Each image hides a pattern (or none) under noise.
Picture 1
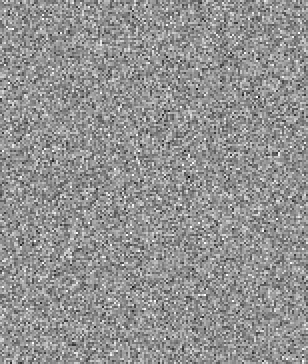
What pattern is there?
only noise
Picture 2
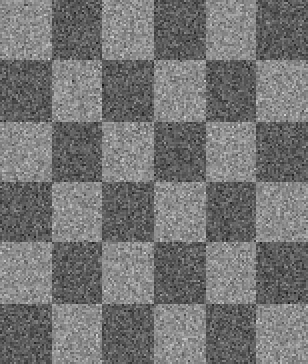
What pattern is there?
a checkerboard
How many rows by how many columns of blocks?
6 by 6
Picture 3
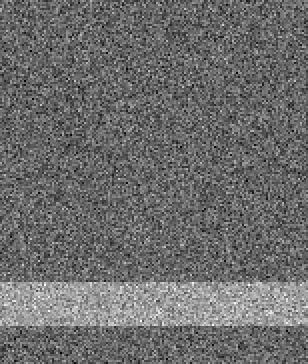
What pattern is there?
one band of rows
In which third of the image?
bottom
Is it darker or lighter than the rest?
lighter
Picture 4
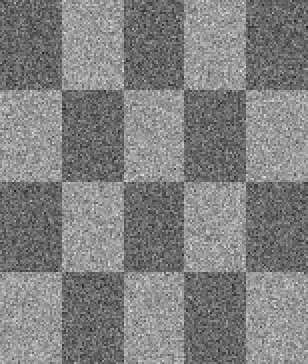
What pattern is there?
a checkerboard
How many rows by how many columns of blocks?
4 by 5
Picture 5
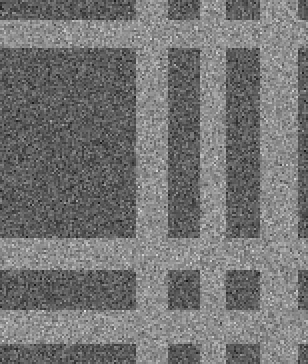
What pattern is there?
bands of rows crossing bands of columns
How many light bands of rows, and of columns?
3 and 3
